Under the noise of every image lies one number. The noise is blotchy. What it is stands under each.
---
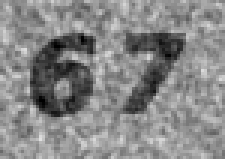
67
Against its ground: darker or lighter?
darker
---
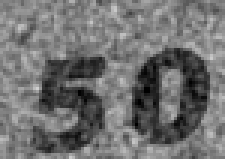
50
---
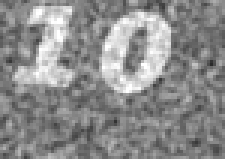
10
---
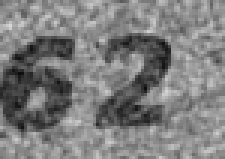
62
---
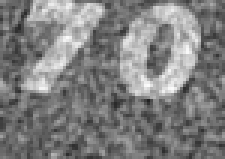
70
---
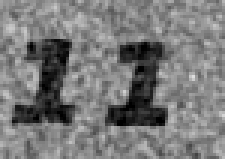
11
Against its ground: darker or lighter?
darker
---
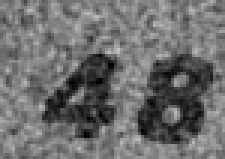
48
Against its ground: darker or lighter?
darker
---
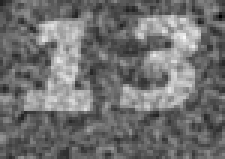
13
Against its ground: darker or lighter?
lighter
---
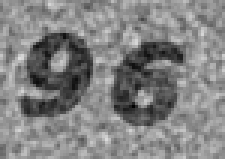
96
